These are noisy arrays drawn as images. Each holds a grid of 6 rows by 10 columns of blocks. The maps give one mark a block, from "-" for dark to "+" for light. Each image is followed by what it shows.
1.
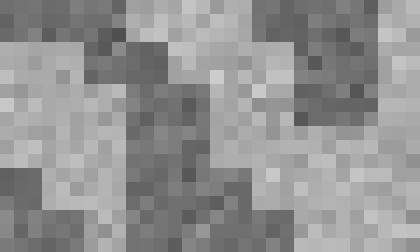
- - - + + + - - - +
+ + - - + + + - - +
+ + + - - + + - - +
+ + + - - + + + + +
- + + - - - + + + +
- - + - - - - + + +
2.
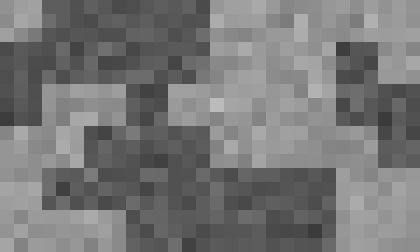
+ - - - - + + + + +
- - - - - + + + - +
- + + - + + + + - -
+ + - - - + + + + -
+ - - - - - - - + +
+ + + - - - - - + +
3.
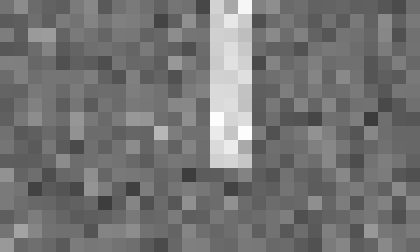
- - - - - + - - - -
- - - - - + - - - -
- - - - - + - - - -
- - - - - + - - - -
- - - - - - - - - -
- - - - - - - - - -
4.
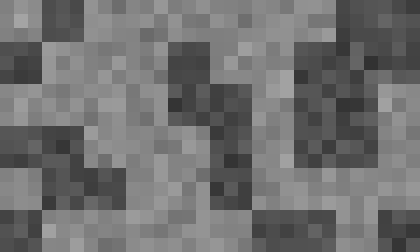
+ - + + + + + + - -
- + + + - + + - - -
+ + + + - - + - - +
- - + + + - + - - +
+ - - + + - + + + +
- + + + + + - - + -
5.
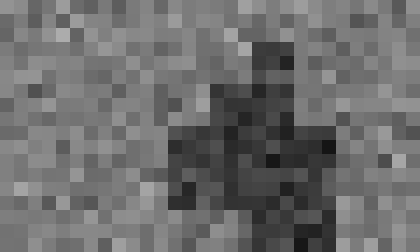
+ + + + + + + + + +
+ + + + + + - + + +
+ + + + + - - + + +
+ + + + - - - - + +
+ + + + - - - - + +
+ + + + + + - - + +
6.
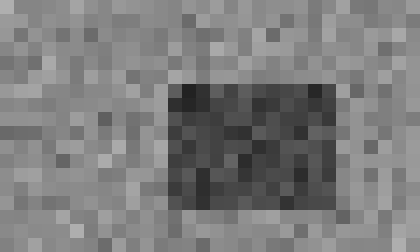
+ + + + + + + + + +
+ + + + + + + + + +
+ + + + - - - - + +
+ + + + - - - - + +
+ + + + - - - - + +
+ + + + + + + + + +
